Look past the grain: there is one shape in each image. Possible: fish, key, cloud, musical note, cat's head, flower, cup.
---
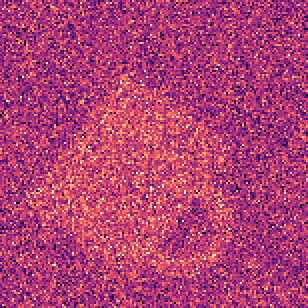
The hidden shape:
cup
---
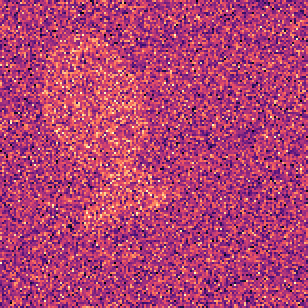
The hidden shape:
fish
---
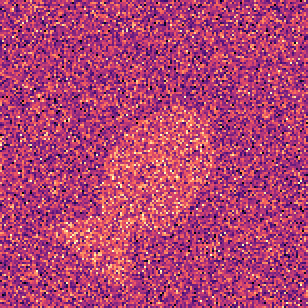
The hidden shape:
fish
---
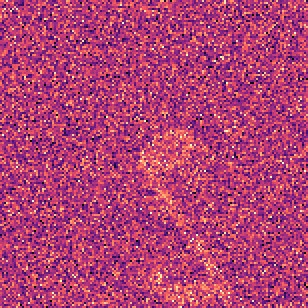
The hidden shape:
musical note
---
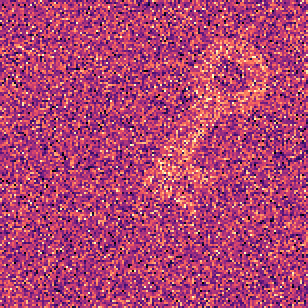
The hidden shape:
key
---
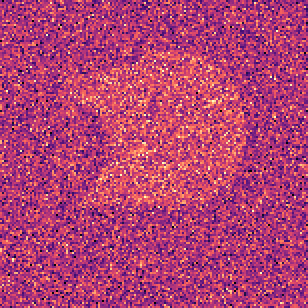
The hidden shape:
cat's head
